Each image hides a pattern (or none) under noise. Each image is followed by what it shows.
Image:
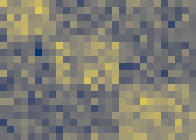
blocks along the diagonal
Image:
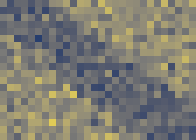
a diagonal band
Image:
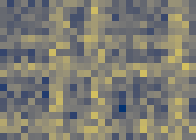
bands of rows crossing bands of columns
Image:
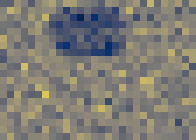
one block
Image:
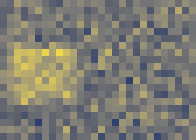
one block
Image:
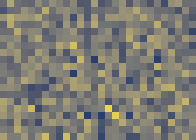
only noise
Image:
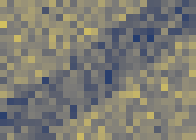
a diagonal band
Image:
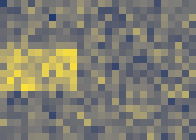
one block
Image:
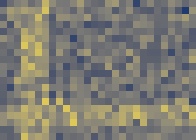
bands of rows crossing bands of columns
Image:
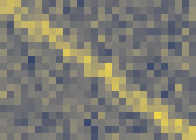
a diagonal band
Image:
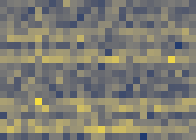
bands of rows
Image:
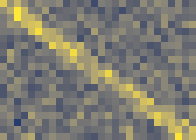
a diagonal band
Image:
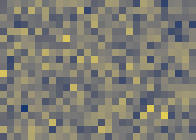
only noise
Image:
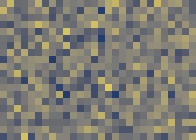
only noise
